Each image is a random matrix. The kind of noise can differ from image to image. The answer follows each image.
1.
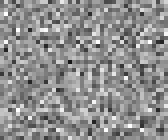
low rank plus noise
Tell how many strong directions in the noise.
one
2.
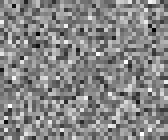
independent entries
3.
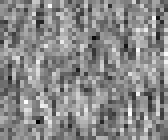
streaked along the columns
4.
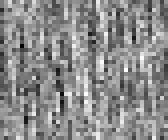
streaked along the columns
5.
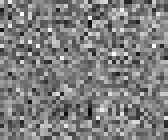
low rank plus noise
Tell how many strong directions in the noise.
three or four
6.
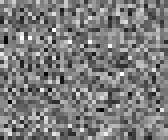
low rank plus noise
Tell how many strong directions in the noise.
three or four
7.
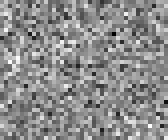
independent entries
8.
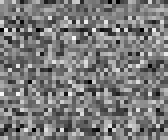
rows of uneven size
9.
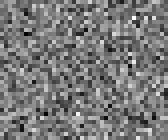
independent entries
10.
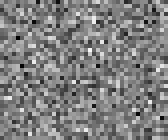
independent entries
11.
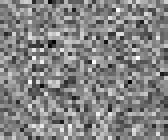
low rank plus noise
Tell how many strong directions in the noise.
two
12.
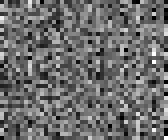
columns of uneven size
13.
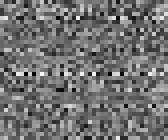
rows of uneven size
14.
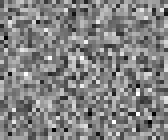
low rank plus noise
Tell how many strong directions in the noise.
one
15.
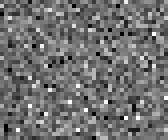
heavy tails
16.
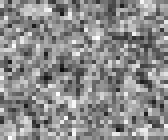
blotchy
